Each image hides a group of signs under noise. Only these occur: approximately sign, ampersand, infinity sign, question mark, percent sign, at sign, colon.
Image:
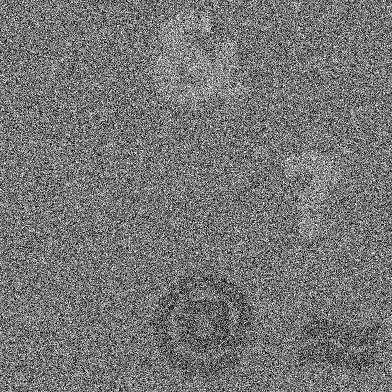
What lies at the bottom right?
approximately sign
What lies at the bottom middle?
at sign
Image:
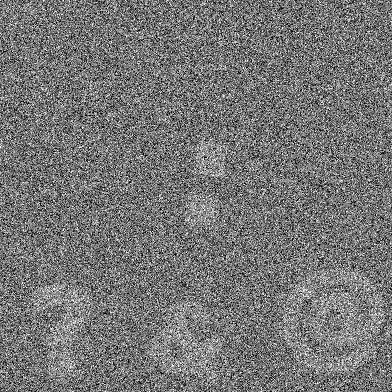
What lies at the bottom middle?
ampersand
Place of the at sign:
bottom right
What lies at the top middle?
nothing
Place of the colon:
centre
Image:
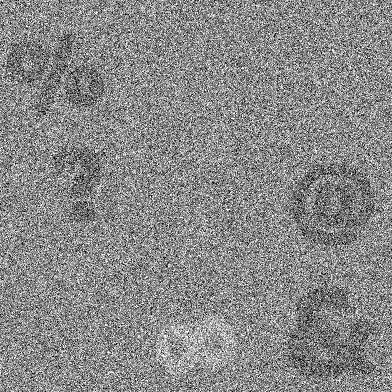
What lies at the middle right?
at sign
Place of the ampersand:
bottom right
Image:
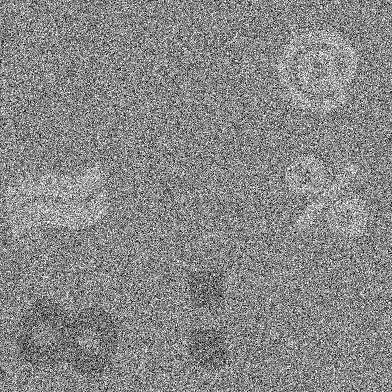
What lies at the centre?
nothing
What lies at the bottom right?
nothing
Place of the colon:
bottom middle
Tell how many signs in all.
5
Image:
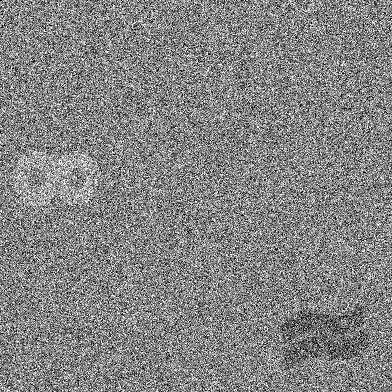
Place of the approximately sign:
bottom right
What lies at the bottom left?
nothing
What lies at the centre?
nothing
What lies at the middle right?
nothing
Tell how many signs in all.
2
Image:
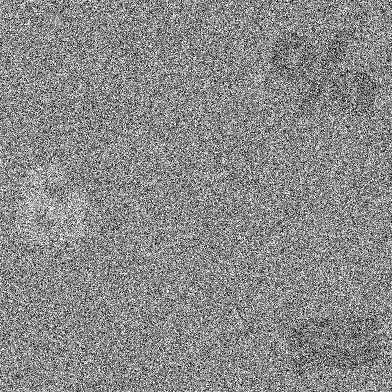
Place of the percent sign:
top right
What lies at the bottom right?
approximately sign
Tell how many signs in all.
3
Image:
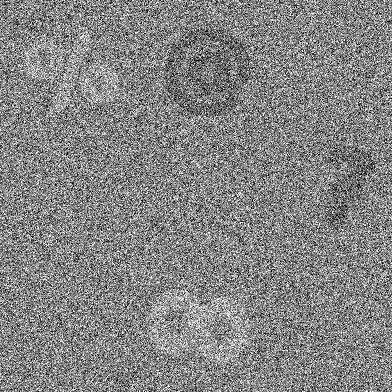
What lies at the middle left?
nothing
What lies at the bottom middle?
infinity sign
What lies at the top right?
nothing
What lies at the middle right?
question mark
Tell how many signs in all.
4
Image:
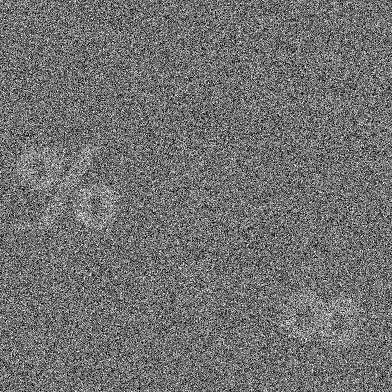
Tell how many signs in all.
2
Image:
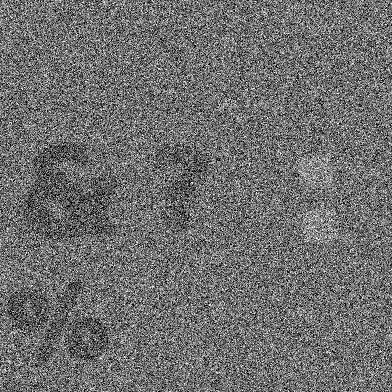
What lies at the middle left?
ampersand
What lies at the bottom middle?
nothing
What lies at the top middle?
nothing
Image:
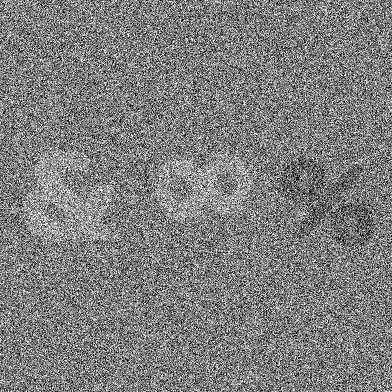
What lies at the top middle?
nothing
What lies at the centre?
infinity sign
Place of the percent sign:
middle right
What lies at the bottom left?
nothing
